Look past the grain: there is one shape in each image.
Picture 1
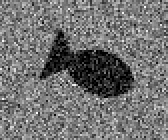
fish
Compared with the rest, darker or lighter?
darker
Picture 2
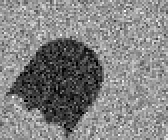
ghost
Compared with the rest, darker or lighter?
darker
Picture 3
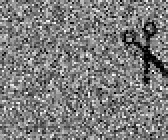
pair of scissors
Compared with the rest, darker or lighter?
darker
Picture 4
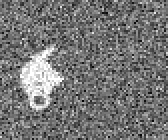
teapot
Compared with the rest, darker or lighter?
lighter
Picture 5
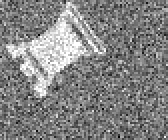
chess rook
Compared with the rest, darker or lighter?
lighter
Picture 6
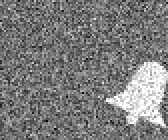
bell
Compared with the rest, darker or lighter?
lighter
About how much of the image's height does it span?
half
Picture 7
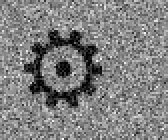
gear
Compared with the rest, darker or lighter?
darker
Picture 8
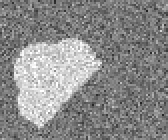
cloud
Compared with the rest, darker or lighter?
lighter
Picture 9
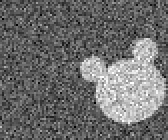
bear's head
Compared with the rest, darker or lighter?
lighter
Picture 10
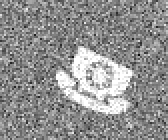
telephone
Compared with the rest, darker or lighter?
lighter
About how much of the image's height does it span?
half
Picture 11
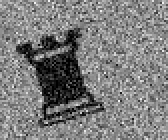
chess rook
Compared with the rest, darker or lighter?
darker
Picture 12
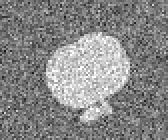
apple
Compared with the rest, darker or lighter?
lighter
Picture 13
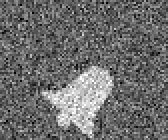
bell
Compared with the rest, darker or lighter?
lighter
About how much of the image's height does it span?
half
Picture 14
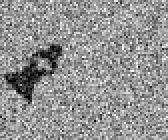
chess bishop
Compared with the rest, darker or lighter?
darker
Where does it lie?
middle left
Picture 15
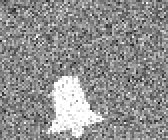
bell
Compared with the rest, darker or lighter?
lighter
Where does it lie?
bottom middle
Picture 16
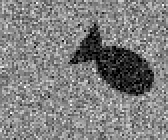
fish
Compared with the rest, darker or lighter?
darker
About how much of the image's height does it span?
half
